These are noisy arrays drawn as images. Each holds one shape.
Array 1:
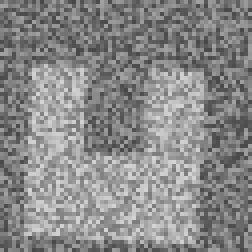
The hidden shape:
square with a notch
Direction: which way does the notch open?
up
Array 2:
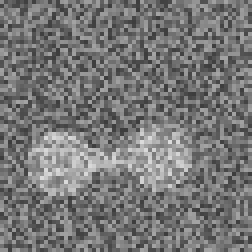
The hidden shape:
dumbbell
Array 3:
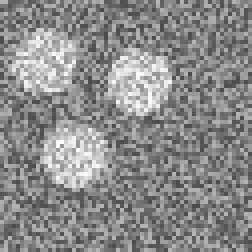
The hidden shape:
three dots
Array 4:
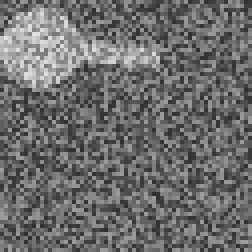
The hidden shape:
lollipop
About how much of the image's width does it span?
two thirds
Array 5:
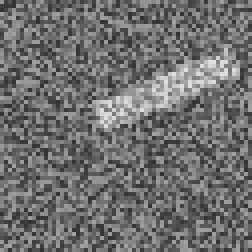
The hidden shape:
bar
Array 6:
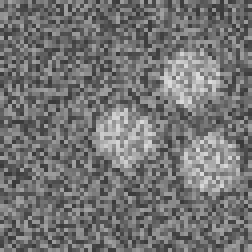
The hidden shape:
three dots
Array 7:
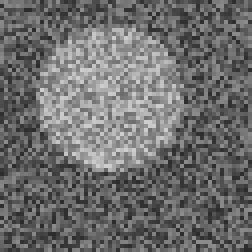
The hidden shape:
disc
